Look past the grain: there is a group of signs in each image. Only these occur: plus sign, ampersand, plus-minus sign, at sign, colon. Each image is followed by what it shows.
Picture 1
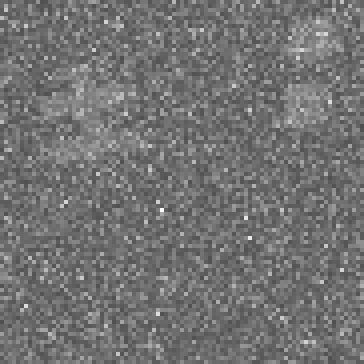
top left: plus-minus sign; top right: colon
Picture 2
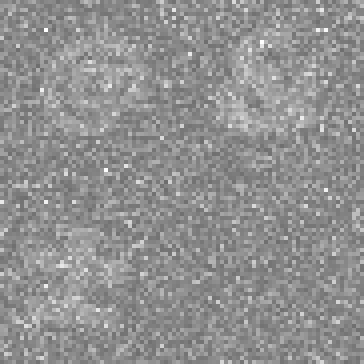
top left: at sign; top right: ampersand; bottom left: plus-minus sign
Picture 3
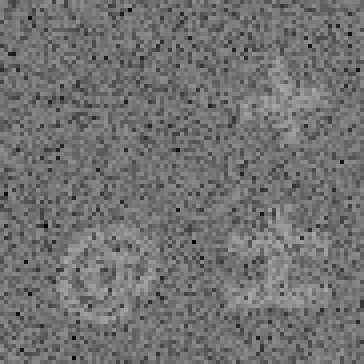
top right: plus sign; bottom left: at sign; bottom right: plus-minus sign
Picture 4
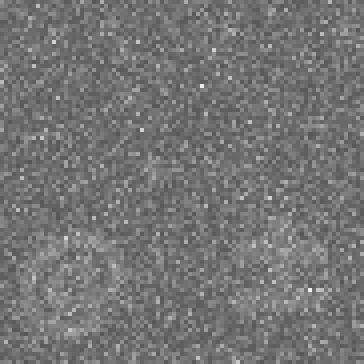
bottom left: at sign; bottom right: plus-minus sign
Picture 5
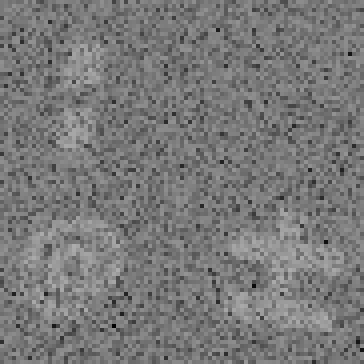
top left: colon; bottom left: at sign; bottom right: plus-minus sign
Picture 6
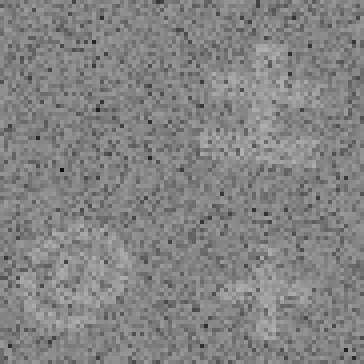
top right: plus-minus sign; bottom left: at sign; bottom right: plus sign
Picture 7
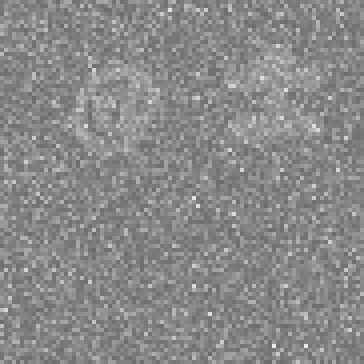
top left: at sign; top right: plus-minus sign
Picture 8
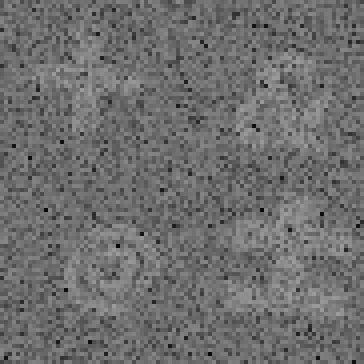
top left: plus sign; top right: ampersand; bottom left: at sign; bottom right: plus-minus sign
